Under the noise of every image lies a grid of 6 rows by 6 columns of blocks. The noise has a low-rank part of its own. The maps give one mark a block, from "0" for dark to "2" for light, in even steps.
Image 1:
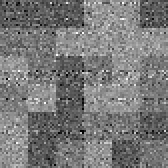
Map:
000220
112222
210121
120221
200110
201201
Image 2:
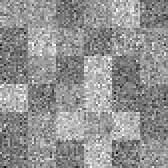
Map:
110120
021011
010201
201200
012120
010201
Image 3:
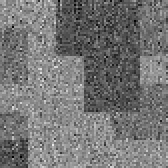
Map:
220001
120001
122002
222001
122211
022222
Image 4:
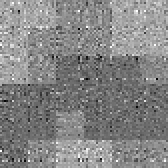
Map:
221122
211122
210001
000000
001000
012211
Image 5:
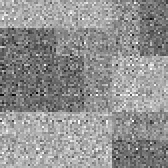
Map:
222210
001110
000122
000122
222211
222200
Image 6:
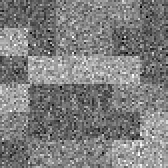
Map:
001110
201100
022220
200011
100002
011122
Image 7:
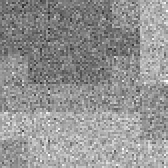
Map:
000012
000002
100012
111111
222221
122222
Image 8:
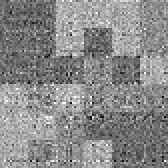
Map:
002221
002021
000102
212111
221000
211200
